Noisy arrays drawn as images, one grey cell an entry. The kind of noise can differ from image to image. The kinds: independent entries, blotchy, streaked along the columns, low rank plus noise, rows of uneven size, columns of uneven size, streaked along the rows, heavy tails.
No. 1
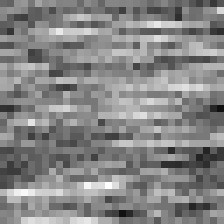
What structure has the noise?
streaked along the rows
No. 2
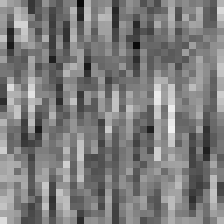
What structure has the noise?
streaked along the columns
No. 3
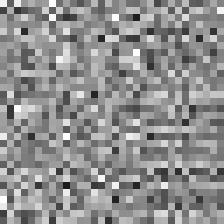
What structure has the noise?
low rank plus noise
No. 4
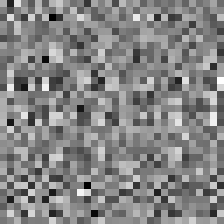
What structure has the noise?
low rank plus noise
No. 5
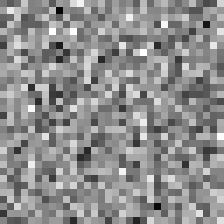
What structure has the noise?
independent entries
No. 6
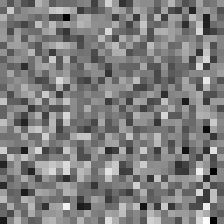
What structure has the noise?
low rank plus noise
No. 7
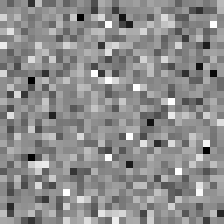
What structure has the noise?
heavy tails
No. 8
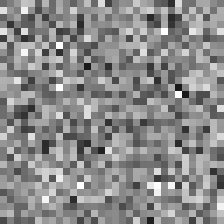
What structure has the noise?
low rank plus noise
